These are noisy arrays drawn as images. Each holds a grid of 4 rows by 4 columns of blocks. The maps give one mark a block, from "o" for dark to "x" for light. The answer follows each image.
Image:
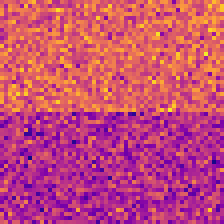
xxxx
xxxx
oooo
oooo
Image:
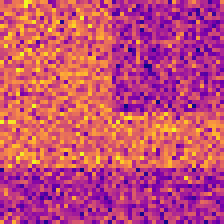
xxoo
xxoo
xxxx
oooo
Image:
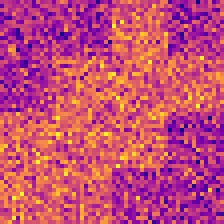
ooxo
oxxx
xxxo
xxoo
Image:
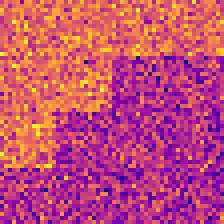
xxxx
xxoo
xooo
oooo
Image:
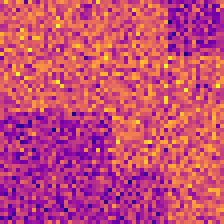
xxxo
xxxx
ooxx
ooox
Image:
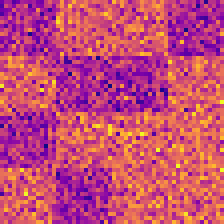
oxxo
xoox
oxxx
xoxx
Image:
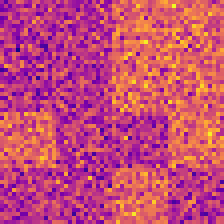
ooxx
ooxx
xoox
ooxo
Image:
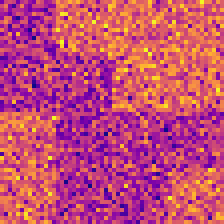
oxxx
ooxx
xooo
xoox
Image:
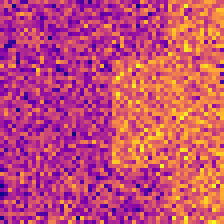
ooox
ooxx
ooxx
ooox
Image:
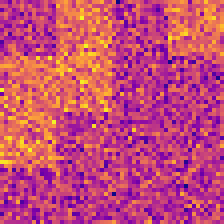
oxox
xxoo
xooo
oooo
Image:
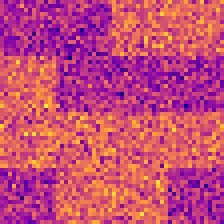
ooxx
xooo
xxxx
oxxo
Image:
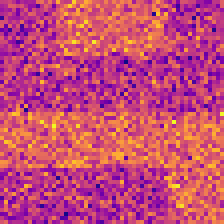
oxxo
oooo
xxxx
ooox
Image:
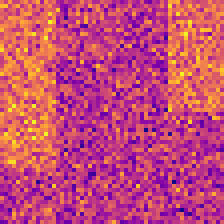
xoox
xoox
xooo
oooo
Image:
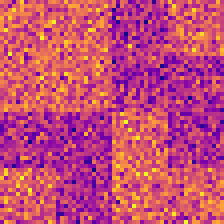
xxox
xxoo
ooxo
xoxx
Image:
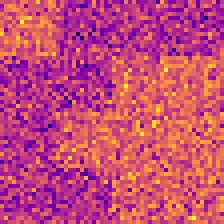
xooo
ooxx
oxxx
ooxx
